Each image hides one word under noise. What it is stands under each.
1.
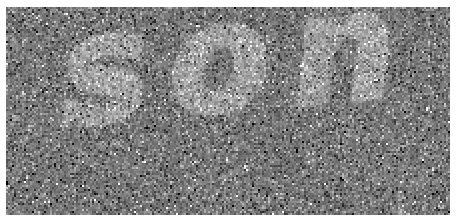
son
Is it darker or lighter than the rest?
lighter
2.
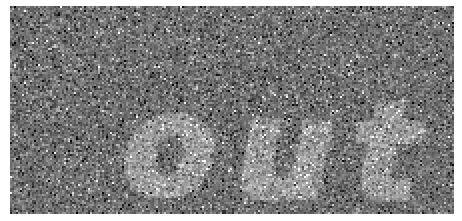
out
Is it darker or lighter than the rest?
lighter
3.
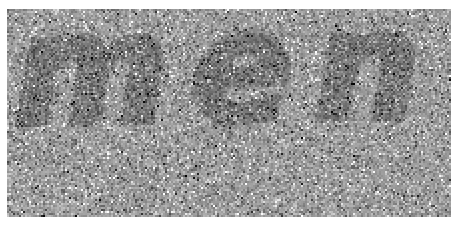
men
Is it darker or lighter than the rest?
darker
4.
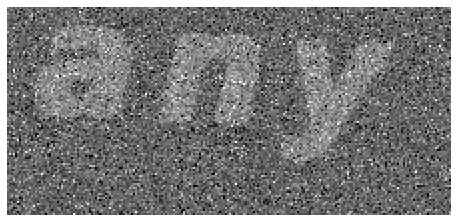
any
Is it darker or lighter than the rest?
lighter
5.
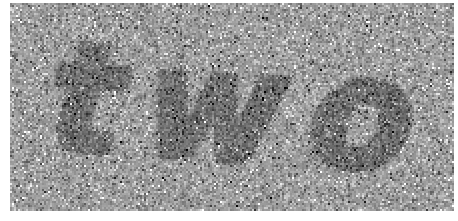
two
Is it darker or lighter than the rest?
darker
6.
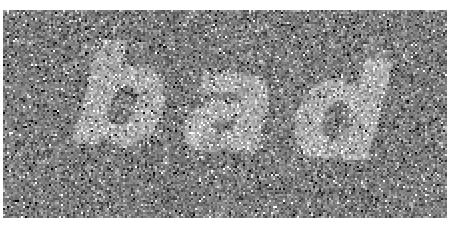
bad
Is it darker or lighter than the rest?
lighter
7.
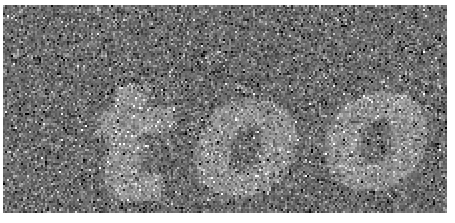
too
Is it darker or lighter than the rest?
lighter
